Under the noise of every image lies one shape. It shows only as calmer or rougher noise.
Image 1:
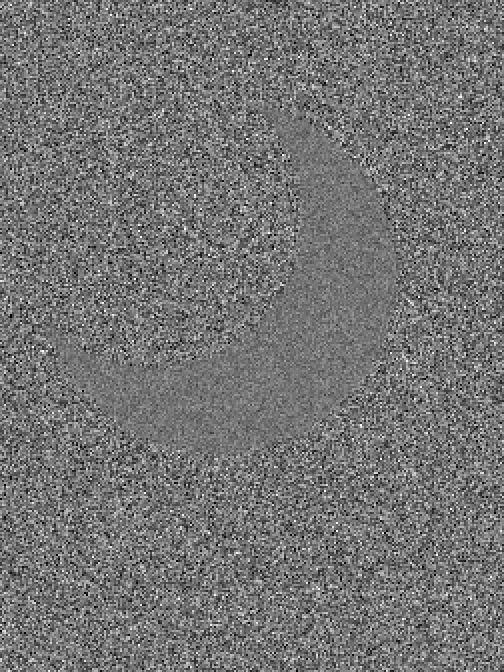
crescent
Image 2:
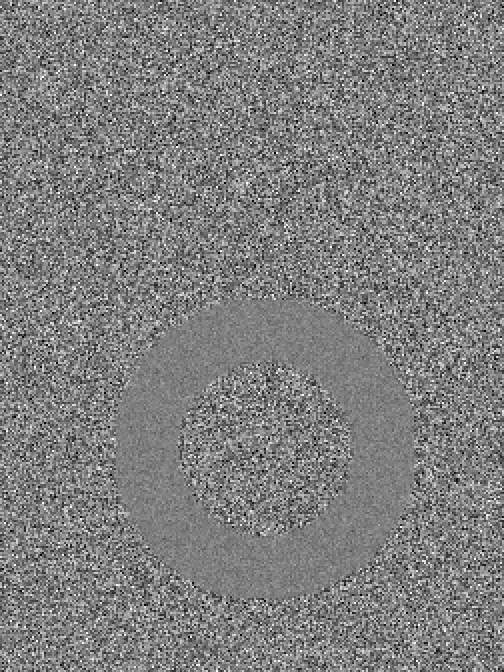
ring
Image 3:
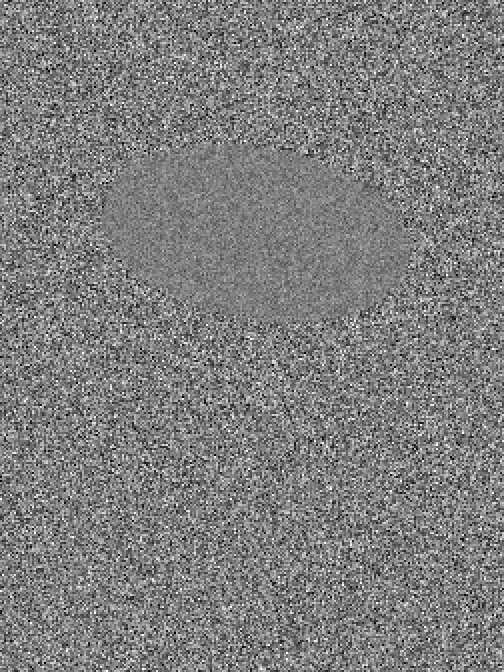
ellipse
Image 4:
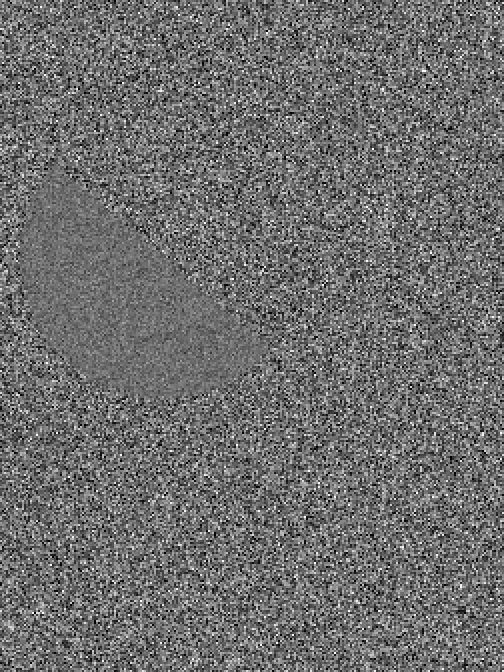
half disc
